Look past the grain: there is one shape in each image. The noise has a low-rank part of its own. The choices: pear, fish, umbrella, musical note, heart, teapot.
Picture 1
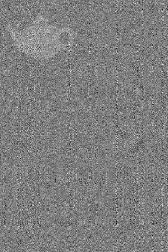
teapot
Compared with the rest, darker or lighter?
lighter
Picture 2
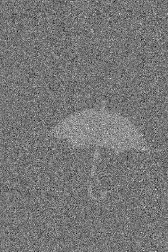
umbrella
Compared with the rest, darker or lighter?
lighter
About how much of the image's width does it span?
two thirds
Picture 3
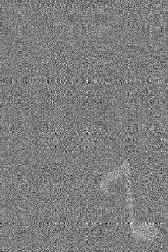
musical note
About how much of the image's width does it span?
a third
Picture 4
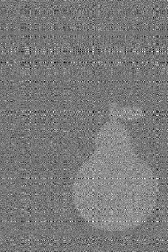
pear
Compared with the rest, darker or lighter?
lighter
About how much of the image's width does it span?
half
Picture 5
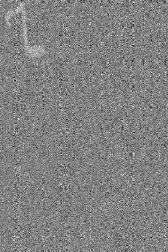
musical note
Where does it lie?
top left
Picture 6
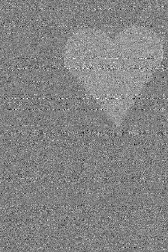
heart
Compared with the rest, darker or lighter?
lighter
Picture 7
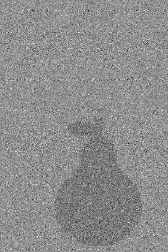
pear
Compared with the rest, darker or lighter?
darker
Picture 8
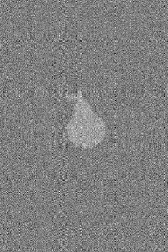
pear
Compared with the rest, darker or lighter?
lighter
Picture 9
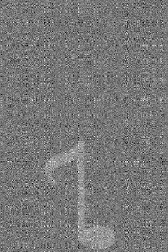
musical note
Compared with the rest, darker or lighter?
lighter
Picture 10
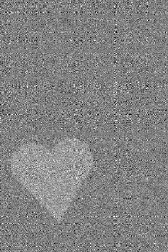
heart
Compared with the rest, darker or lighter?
lighter
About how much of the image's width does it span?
half
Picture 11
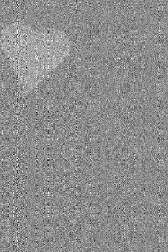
heart
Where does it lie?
top left
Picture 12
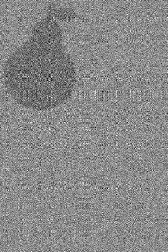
pear
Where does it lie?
top left
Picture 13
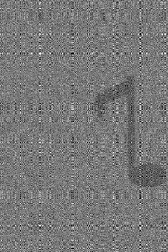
musical note
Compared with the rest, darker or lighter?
darker
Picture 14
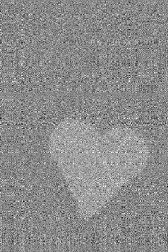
heart
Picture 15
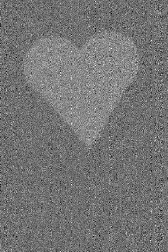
heart
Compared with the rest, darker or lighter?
lighter
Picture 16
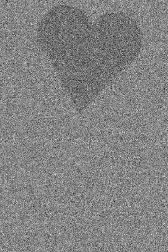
heart
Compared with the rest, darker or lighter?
darker
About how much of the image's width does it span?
two thirds
